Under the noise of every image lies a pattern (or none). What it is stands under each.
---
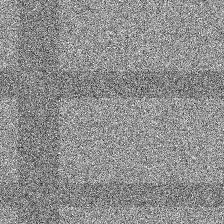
bands of rows crossing bands of columns
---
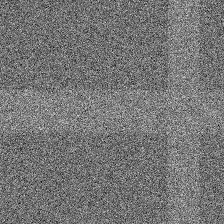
bands of rows crossing bands of columns
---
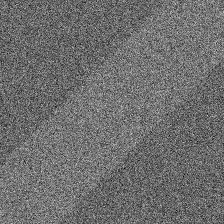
a diagonal band
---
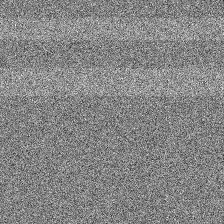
bands of rows
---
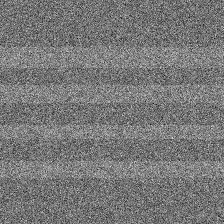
bands of rows
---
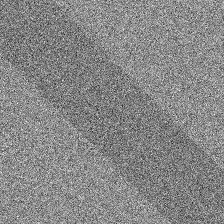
a diagonal band
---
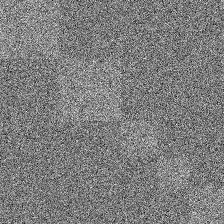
blocks along the diagonal
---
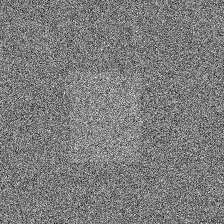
one block
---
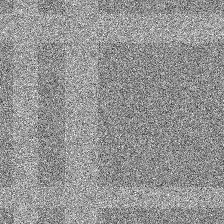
bands of rows crossing bands of columns
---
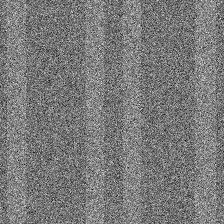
bands of columns
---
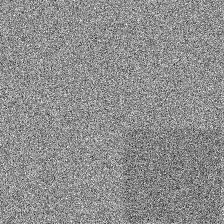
one block
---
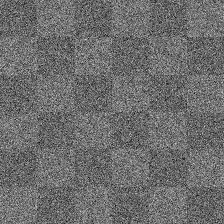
a checkerboard
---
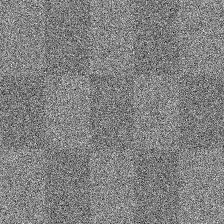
a checkerboard
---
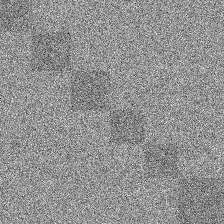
blocks along the diagonal
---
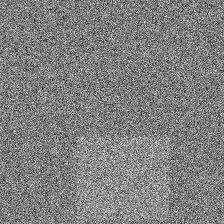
one block
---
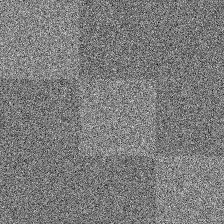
blocks along the diagonal
